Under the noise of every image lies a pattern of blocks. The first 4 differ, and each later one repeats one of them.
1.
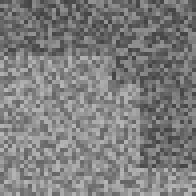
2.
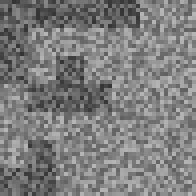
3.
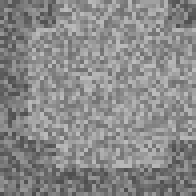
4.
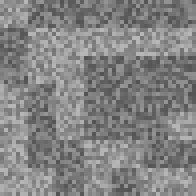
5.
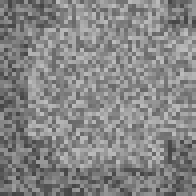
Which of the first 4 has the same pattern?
3
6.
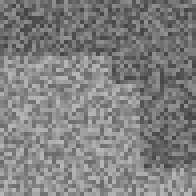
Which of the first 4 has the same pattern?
1
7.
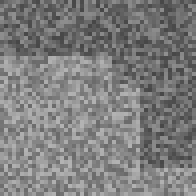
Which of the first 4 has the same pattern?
1
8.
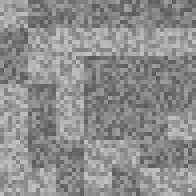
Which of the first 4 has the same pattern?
4
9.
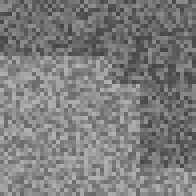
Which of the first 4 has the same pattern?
1
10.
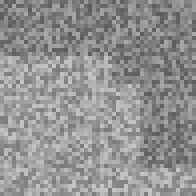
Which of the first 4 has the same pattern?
1
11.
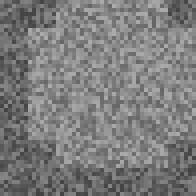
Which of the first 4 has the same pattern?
3
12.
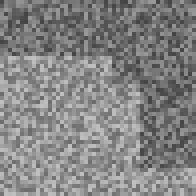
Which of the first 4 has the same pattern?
1
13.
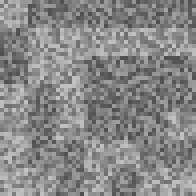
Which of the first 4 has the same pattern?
4
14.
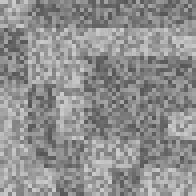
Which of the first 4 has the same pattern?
4
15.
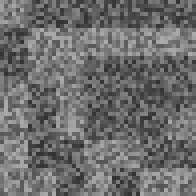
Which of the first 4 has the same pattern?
4
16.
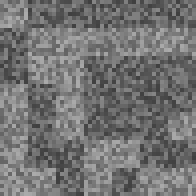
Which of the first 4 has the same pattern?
4
